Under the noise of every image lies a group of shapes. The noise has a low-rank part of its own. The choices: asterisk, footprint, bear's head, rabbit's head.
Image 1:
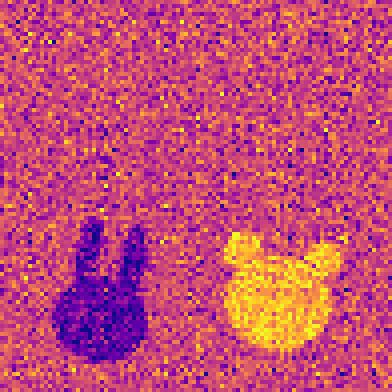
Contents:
bottom left: dark rabbit's head; bottom right: light bear's head
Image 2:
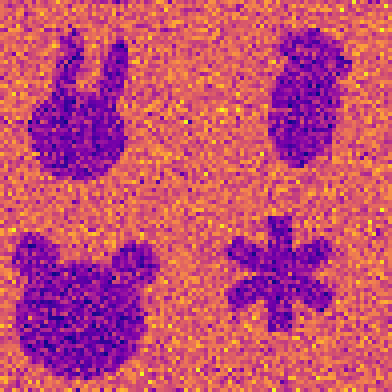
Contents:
top left: dark rabbit's head; top right: dark footprint; bottom left: dark bear's head; bottom right: dark asterisk
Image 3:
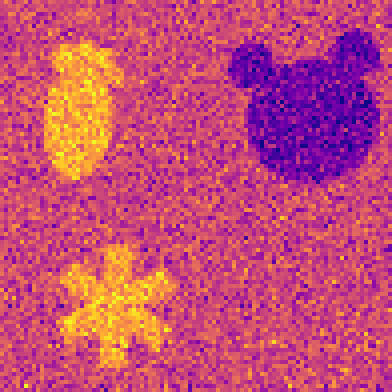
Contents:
top left: light footprint; top right: dark bear's head; bottom left: light asterisk
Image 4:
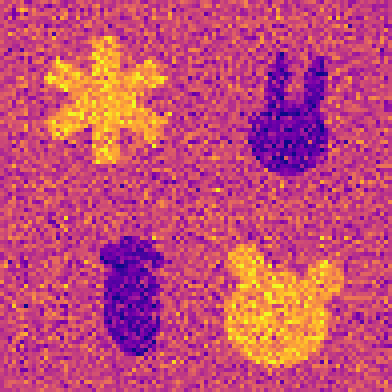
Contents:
top left: light asterisk; top right: dark rabbit's head; bottom left: dark footprint; bottom right: light bear's head
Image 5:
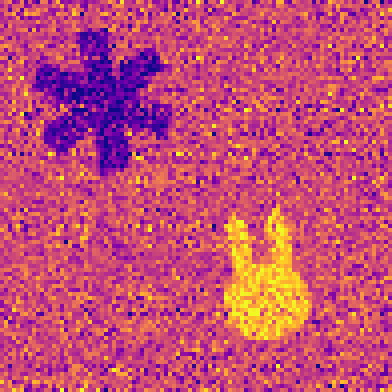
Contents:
top left: dark asterisk; bottom right: light rabbit's head
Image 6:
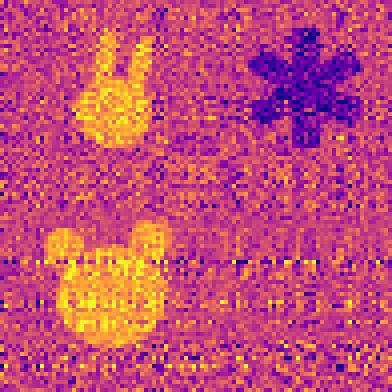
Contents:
top left: light rabbit's head; top right: dark asterisk; bottom left: light bear's head
